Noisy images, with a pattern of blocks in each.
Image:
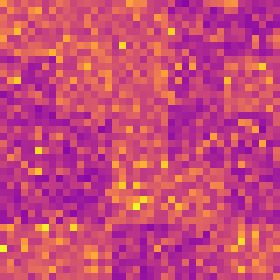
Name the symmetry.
no symmetry
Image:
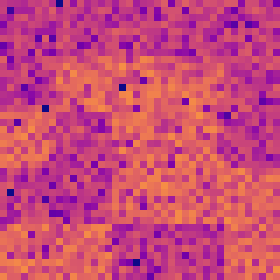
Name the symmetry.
no symmetry
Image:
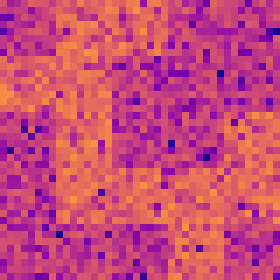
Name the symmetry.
mirrored about the diagonal from the bottom left
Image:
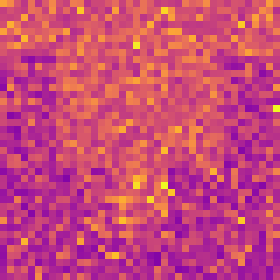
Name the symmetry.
left and right mirror each other
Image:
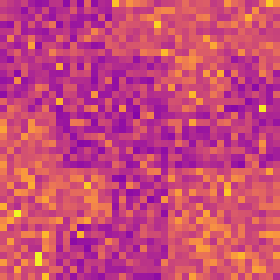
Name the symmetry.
mirrored about the diagonal from the top left
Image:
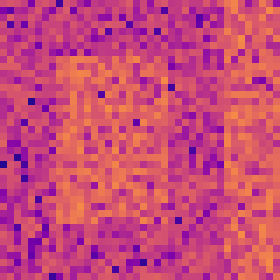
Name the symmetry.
top and bottom mirror each other
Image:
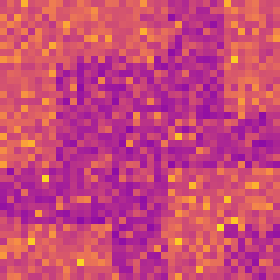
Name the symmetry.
mirrored about the diagonal from the top left
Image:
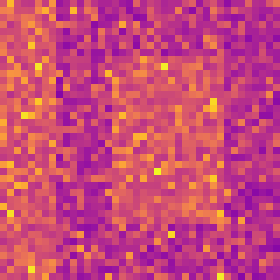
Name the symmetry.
top and bottom mirror each other
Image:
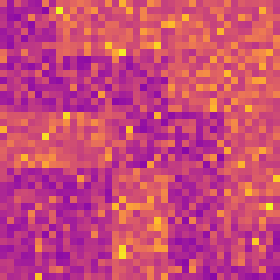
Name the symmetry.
mirrored about the diagonal from the bottom left
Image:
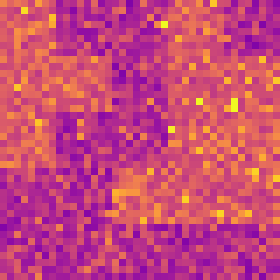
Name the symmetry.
no symmetry
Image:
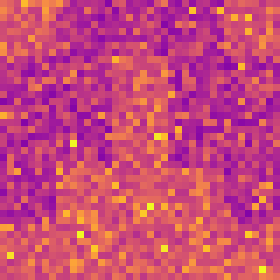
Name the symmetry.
left and right mirror each other
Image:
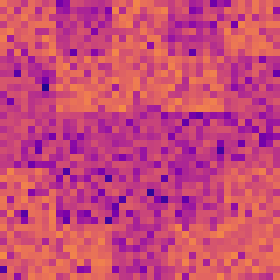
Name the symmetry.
left and right mirror each other
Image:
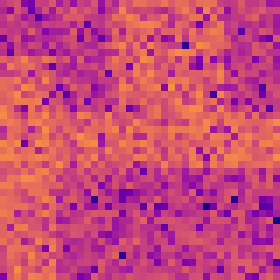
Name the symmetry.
no symmetry
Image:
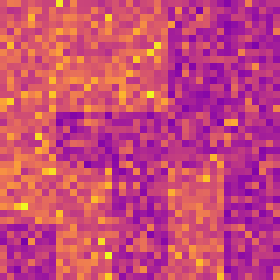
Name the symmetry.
no symmetry
